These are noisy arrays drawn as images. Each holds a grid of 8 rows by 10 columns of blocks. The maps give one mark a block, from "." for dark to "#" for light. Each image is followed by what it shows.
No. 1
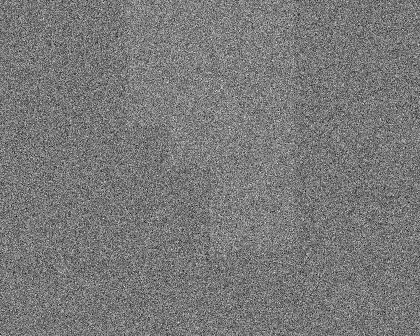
. . . # # # # . . .
. . . # # # # . . .
. . . # # # # . . .
. . . . # # # . . .
. . . . . # # . . .
. . . . . # # . . .
. . . . . . . . . .
. . . . . . . . . .
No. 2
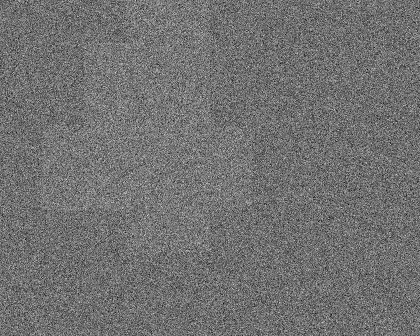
. . . # # . . . . .
. . # # # . . . . .
. . # # # . . . . .
. # # # # # . . . .
. # # # # # . . . .
. . . # # . . . . .
. . . . . . . . . .
. . . . . . . . . .
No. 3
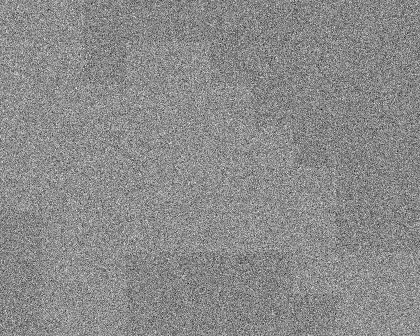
# # . . . . . . . .
# # . # # . . . . .
# # # # # # . . . .
# # # # # # # . . .
# # # # # # # # . .
. # # # # # # # . .
. # # . . . . # # #
. # # . . . . . # #
